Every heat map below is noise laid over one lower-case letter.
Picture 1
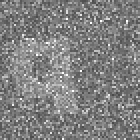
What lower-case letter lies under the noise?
q
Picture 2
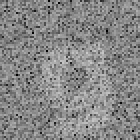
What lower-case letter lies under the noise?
g
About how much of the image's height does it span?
two thirds
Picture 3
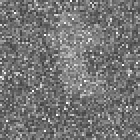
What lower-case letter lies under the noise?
t
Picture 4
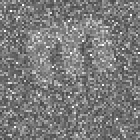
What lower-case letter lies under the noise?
m
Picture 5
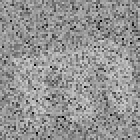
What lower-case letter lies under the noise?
m
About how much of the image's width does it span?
nearly all
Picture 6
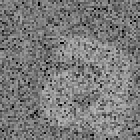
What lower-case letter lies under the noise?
a
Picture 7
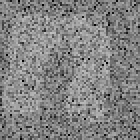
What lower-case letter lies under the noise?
n
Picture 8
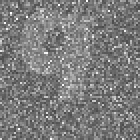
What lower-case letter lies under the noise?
q
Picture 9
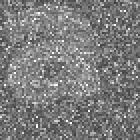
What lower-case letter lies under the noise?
a
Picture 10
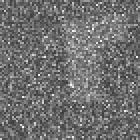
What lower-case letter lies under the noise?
r
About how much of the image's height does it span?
two thirds
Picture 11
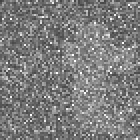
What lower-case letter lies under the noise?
t
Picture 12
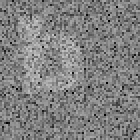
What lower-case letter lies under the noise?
b
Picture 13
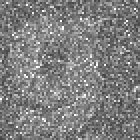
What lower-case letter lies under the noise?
g
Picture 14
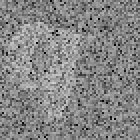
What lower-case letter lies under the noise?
q
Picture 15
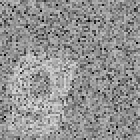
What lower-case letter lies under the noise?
g
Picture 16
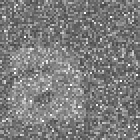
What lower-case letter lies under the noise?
a
